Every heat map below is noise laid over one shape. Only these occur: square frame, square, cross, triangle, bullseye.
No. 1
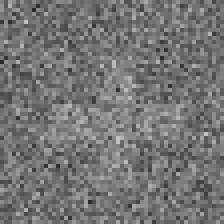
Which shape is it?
cross
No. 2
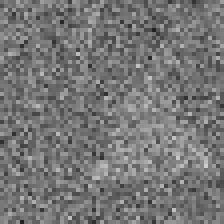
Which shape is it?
triangle
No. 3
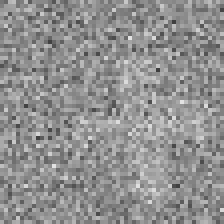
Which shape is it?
cross
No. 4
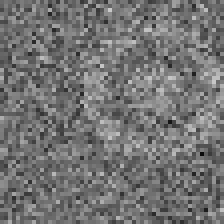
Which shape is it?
bullseye
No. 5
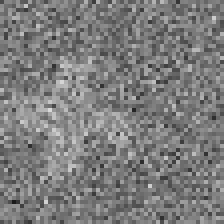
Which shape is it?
cross
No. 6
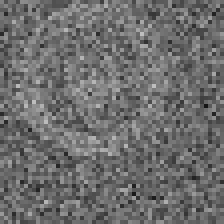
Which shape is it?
bullseye
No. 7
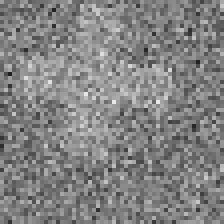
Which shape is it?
cross
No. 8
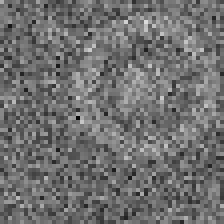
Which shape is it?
bullseye
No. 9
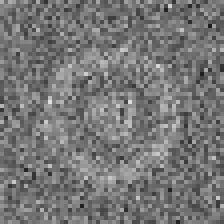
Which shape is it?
bullseye
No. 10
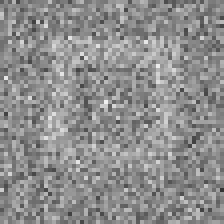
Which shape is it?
square frame
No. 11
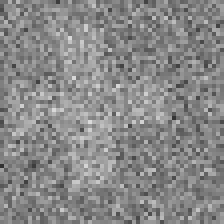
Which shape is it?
cross
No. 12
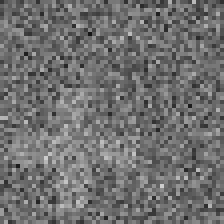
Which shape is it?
cross
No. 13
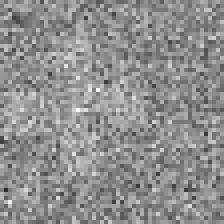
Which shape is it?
cross
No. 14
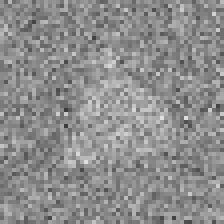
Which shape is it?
triangle
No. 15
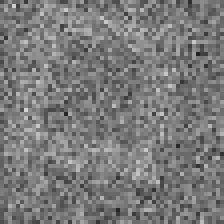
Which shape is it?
square frame
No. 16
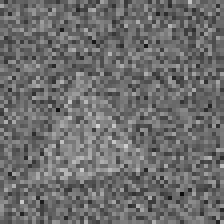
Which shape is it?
triangle
